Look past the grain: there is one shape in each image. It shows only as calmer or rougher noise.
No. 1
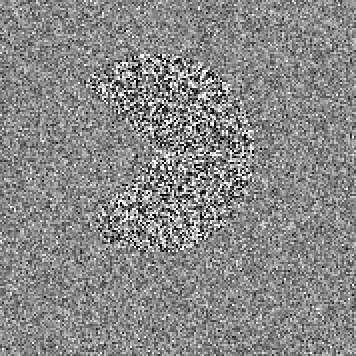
rough disc with a wedge cut out
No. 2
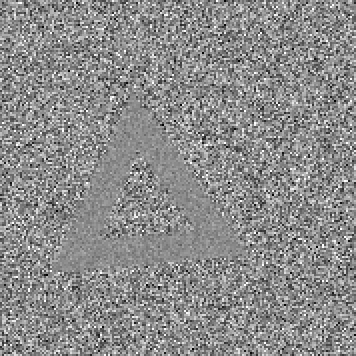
calm triangle frame
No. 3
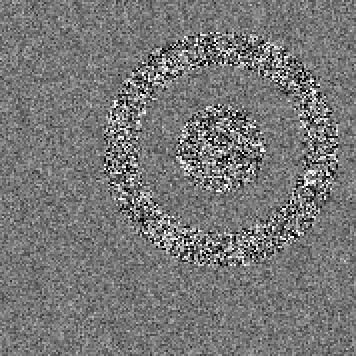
rough bullseye
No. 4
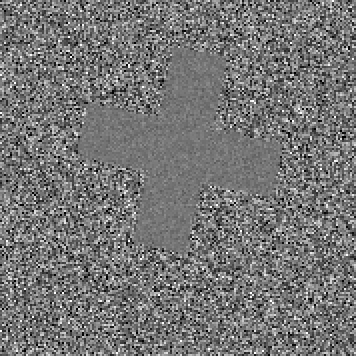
calm cross
